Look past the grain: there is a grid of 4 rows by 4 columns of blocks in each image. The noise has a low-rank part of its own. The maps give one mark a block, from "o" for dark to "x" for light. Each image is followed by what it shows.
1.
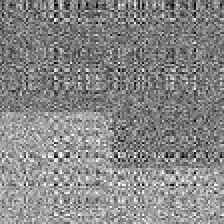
o o o o
o o o o
x x o o
x x x x
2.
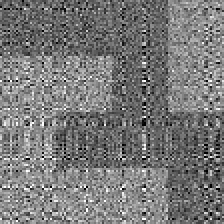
o o o x
x x o x
x o o o
x x x o
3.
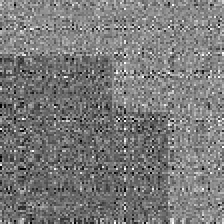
x x x x
o o x x
o o o x
o o o x
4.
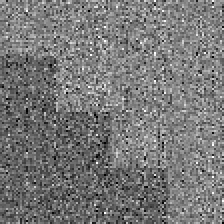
x x x x
o x x x
o o x x
o o o x
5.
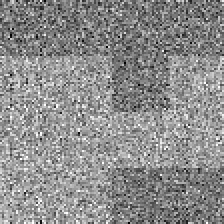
o o o o
x x o x
x x x x
x x o o
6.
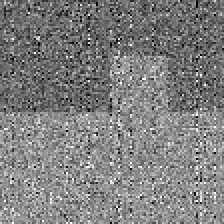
o o o o
o o x o
x x x x
x x x x
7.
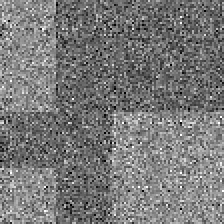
x o o o
x o o o
o o x x
x o x x
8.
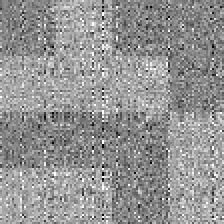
o x o o
x x x o
o o o x
x x o x
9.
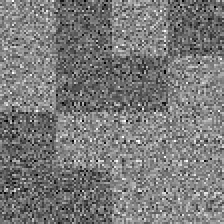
x o x o
x o o x
o x x x
o o x x
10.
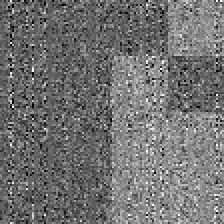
o o o x
o o x o
o o x x
o o x x
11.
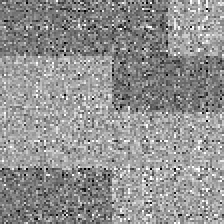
o o o x
x x o o
x x x x
o o x x
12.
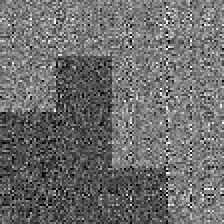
x x x x
x o x x
o o x x
o o o x
